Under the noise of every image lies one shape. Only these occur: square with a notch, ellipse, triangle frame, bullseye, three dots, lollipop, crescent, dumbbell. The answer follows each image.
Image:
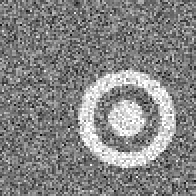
bullseye
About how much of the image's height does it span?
half
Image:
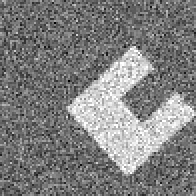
square with a notch
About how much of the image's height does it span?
two thirds
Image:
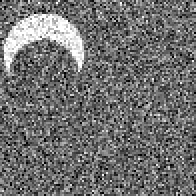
crescent
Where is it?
top left
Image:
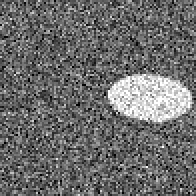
ellipse
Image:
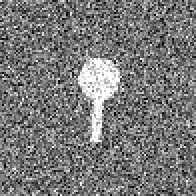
lollipop
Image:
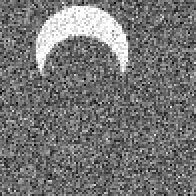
crescent
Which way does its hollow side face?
down
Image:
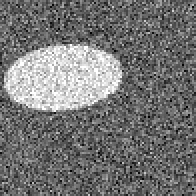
ellipse
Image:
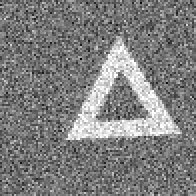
triangle frame
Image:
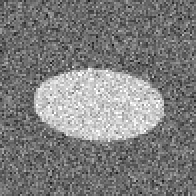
ellipse
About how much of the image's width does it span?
two thirds
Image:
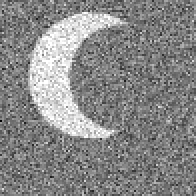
crescent
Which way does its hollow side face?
right
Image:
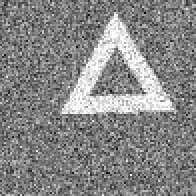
triangle frame
